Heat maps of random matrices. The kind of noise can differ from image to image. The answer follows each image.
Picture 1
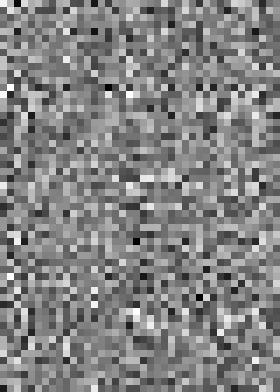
low rank plus noise
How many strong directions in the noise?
three or four
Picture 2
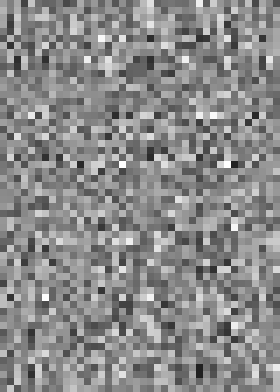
low rank plus noise
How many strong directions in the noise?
three or four
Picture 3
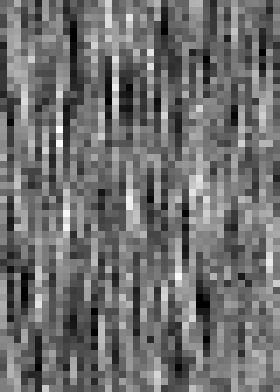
streaked along the columns
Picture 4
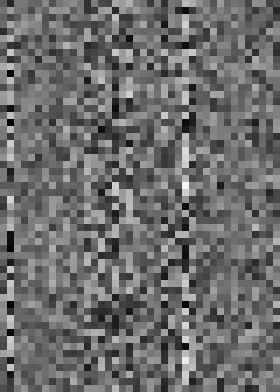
columns of uneven size
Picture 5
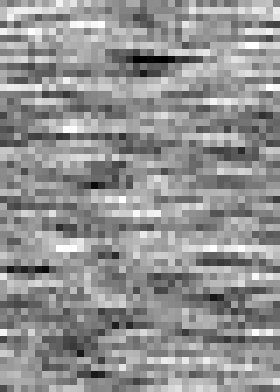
streaked along the rows
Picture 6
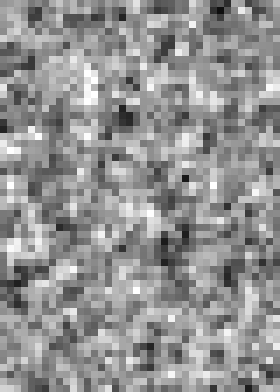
blotchy
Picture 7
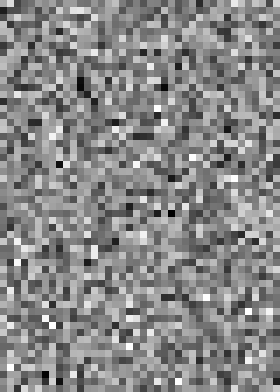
independent entries
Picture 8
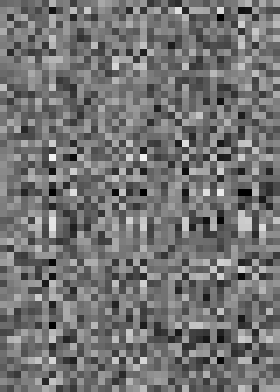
low rank plus noise
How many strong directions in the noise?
one
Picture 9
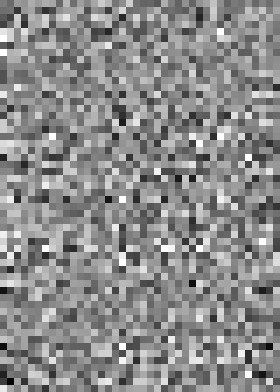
low rank plus noise
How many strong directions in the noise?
three or four
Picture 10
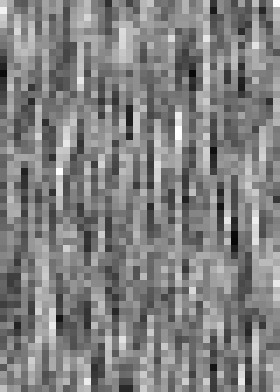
streaked along the columns
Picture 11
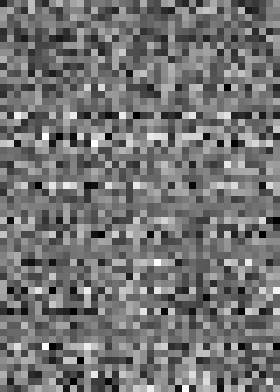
rows of uneven size
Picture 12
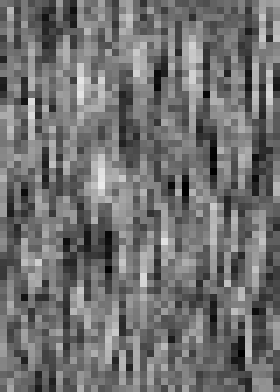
streaked along the columns
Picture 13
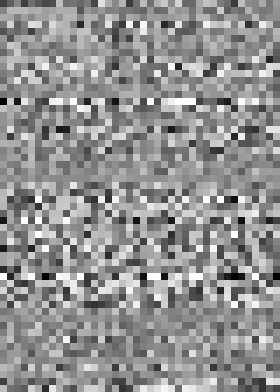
rows of uneven size
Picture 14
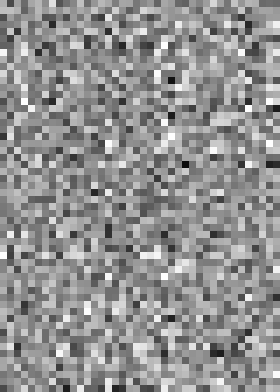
low rank plus noise
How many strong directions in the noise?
three or four
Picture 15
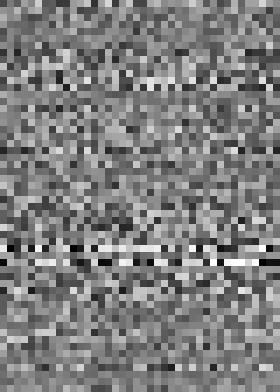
rows of uneven size
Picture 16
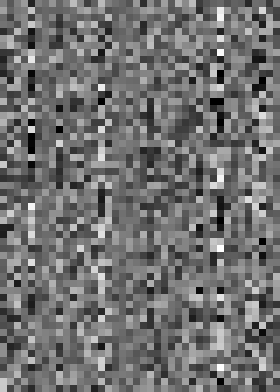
columns of uneven size
